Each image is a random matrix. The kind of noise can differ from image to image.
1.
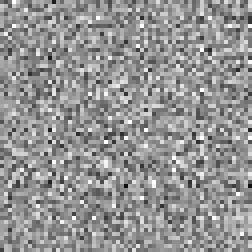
low rank plus noise
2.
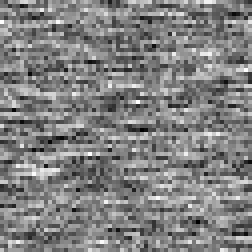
streaked along the rows
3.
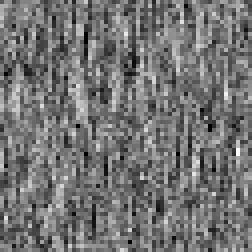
streaked along the columns
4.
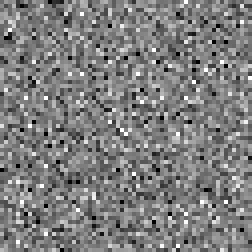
heavy tails
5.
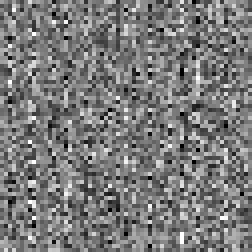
columns of uneven size
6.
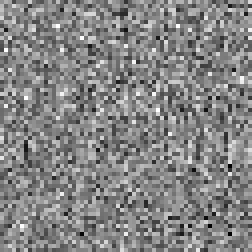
low rank plus noise
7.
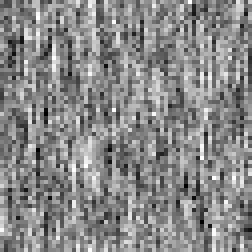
streaked along the columns
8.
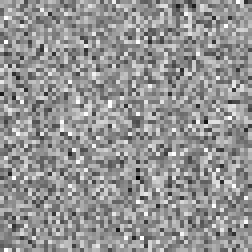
independent entries
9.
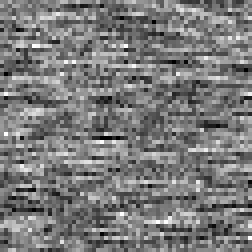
streaked along the rows
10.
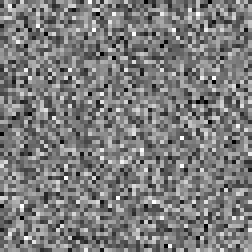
independent entries
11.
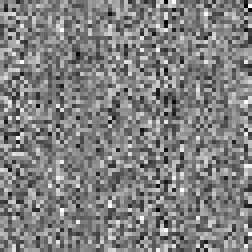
columns of uneven size
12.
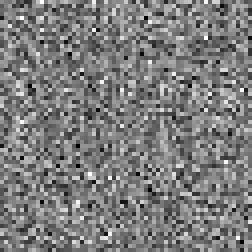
low rank plus noise
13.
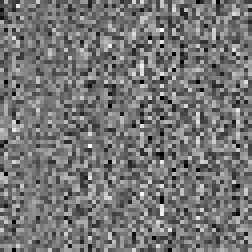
columns of uneven size
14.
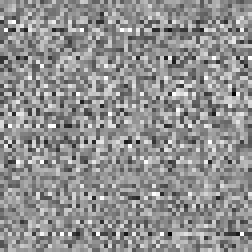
rows of uneven size
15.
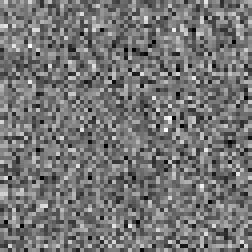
low rank plus noise
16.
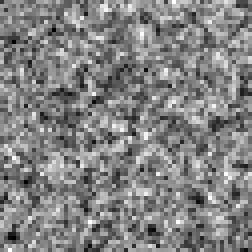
blotchy
